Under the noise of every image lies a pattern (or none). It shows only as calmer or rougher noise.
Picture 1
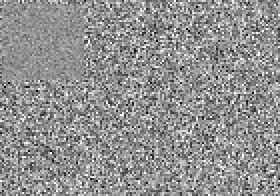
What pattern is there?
one block
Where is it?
top left
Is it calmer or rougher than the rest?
calmer
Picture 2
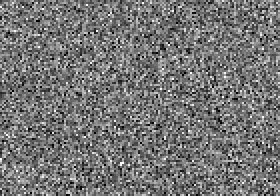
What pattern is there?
only noise
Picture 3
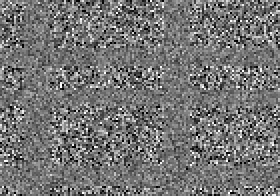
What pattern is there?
bands of rows crossing bands of columns
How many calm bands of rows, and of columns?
3 and 2
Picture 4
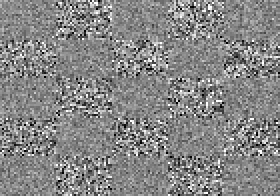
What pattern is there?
a checkerboard
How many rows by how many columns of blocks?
5 by 5
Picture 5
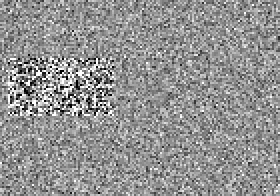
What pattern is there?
one block
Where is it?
middle left
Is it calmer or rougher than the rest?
rougher
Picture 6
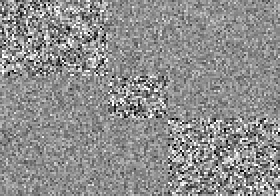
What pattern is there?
blocks along the diagonal
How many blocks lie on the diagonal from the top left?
3
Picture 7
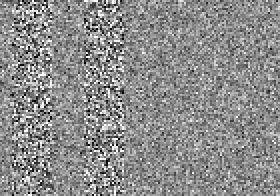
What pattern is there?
bands of columns
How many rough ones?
2
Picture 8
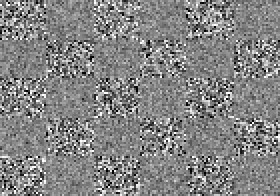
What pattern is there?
a checkerboard
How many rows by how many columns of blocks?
5 by 6
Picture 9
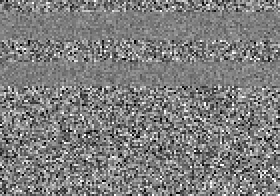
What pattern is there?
bands of rows
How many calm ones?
2
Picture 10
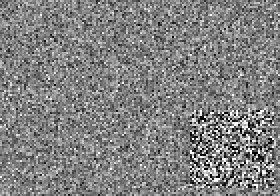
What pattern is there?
one block
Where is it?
bottom right
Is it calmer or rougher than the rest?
rougher
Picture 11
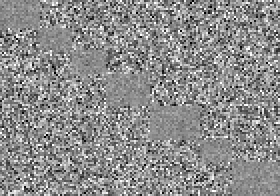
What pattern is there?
blocks along the diagonal
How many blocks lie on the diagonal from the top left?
7
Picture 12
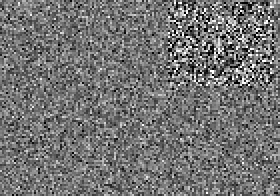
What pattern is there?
one block
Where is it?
top right
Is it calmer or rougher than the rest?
rougher
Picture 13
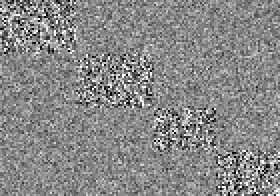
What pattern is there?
blocks along the diagonal
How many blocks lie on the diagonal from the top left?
4
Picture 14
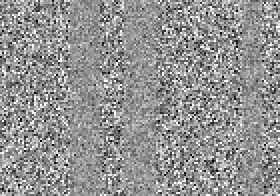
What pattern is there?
bands of columns
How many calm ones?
3
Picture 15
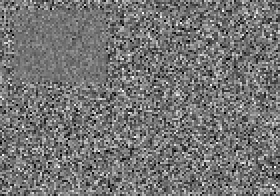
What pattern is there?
one block
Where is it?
top left
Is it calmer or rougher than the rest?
calmer
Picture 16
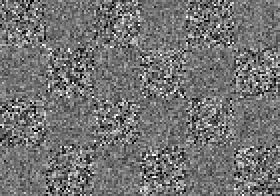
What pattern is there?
a checkerboard
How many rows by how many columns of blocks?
4 by 6
